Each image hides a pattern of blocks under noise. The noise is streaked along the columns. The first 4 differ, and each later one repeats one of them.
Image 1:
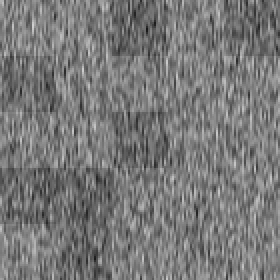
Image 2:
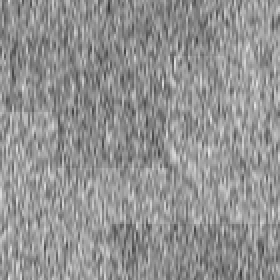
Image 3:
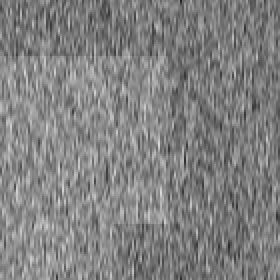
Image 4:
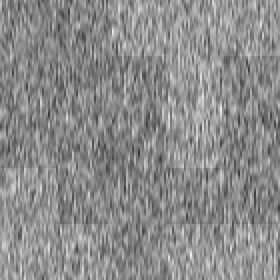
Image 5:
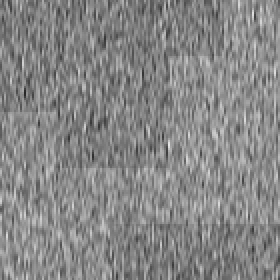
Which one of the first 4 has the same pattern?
2
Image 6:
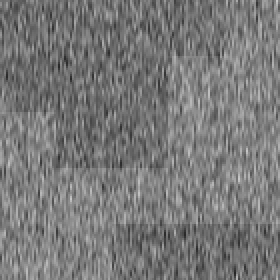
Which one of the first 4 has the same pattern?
2
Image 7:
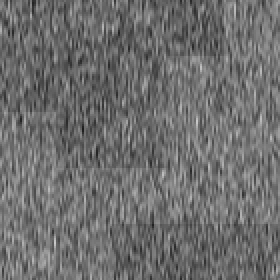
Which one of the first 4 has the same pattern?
2
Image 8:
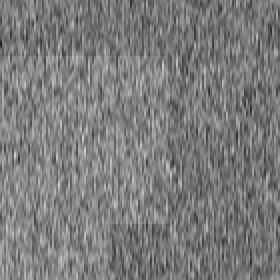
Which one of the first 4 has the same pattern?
3
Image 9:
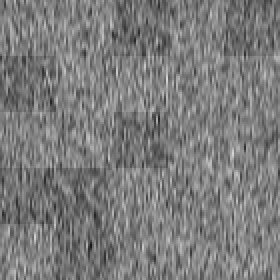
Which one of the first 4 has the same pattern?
1
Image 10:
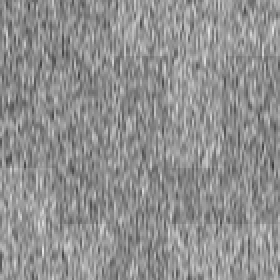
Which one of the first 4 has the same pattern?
4
